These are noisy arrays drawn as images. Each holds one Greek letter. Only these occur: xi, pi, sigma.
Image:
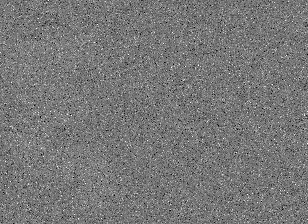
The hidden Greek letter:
xi
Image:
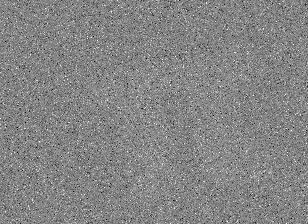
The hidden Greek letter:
pi
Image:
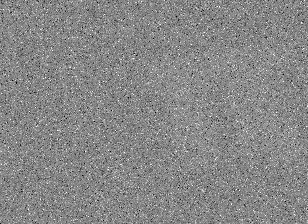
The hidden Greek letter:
pi
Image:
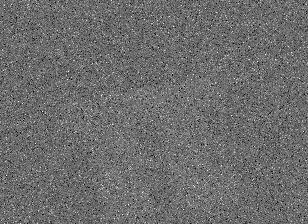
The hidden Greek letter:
pi
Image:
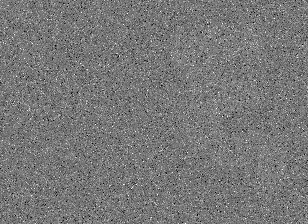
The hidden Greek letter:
xi
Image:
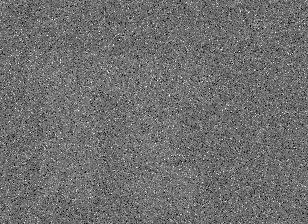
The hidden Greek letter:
pi
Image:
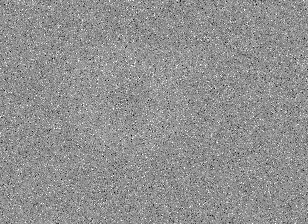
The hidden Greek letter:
sigma
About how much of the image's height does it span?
half
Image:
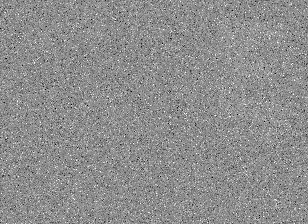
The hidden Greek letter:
xi
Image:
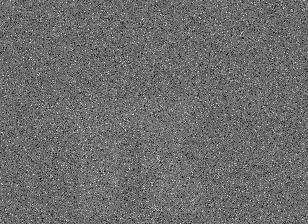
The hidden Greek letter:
pi
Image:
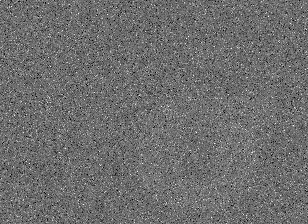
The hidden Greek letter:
sigma
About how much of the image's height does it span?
half
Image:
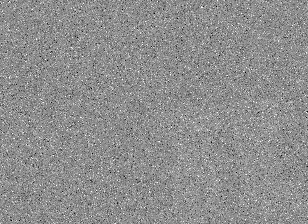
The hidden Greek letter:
pi
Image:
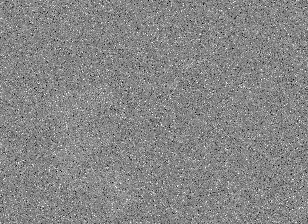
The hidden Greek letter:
xi
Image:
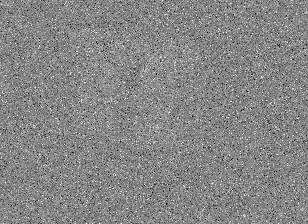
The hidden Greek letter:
pi
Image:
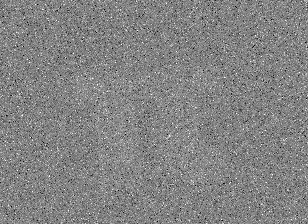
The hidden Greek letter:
pi
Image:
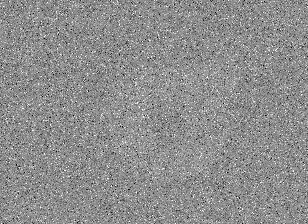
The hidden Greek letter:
sigma
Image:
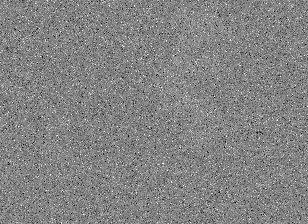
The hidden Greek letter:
xi
